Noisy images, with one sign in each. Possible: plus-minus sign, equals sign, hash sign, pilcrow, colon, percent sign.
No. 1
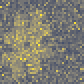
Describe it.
light hash sign
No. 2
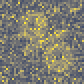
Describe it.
light percent sign
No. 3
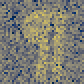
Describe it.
light pilcrow
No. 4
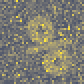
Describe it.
light percent sign
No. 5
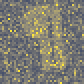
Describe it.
light pilcrow
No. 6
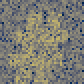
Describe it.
light hash sign
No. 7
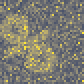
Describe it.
light percent sign
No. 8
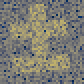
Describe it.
light plus-minus sign
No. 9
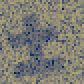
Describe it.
dark plus-minus sign
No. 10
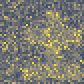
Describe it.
light plus-minus sign
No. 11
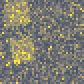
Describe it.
light colon
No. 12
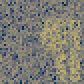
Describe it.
light pilcrow
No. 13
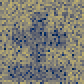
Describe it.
dark plus-minus sign
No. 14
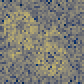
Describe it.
light percent sign
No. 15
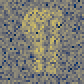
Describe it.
light pilcrow
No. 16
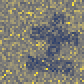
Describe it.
dark plus-minus sign
